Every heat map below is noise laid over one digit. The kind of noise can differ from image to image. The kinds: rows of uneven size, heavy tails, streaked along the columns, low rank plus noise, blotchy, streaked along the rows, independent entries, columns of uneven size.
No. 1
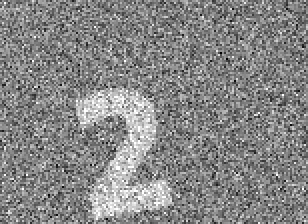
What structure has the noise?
independent entries
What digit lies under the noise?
2
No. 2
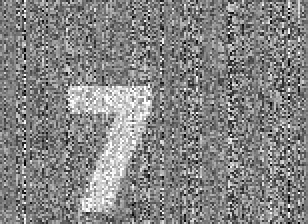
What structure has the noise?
columns of uneven size
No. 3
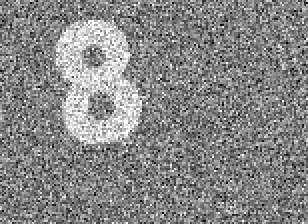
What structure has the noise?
independent entries
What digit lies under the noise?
8
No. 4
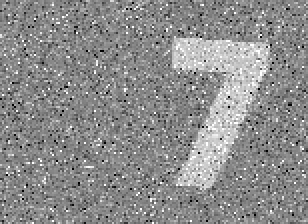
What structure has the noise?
heavy tails
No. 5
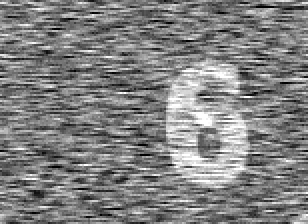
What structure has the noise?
streaked along the rows
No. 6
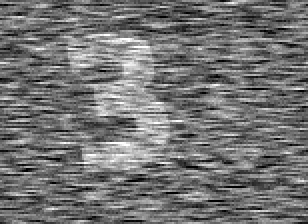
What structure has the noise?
streaked along the rows
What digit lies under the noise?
3
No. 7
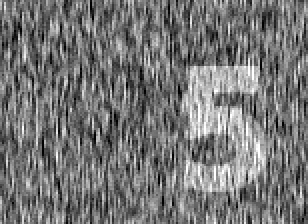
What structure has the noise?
streaked along the columns
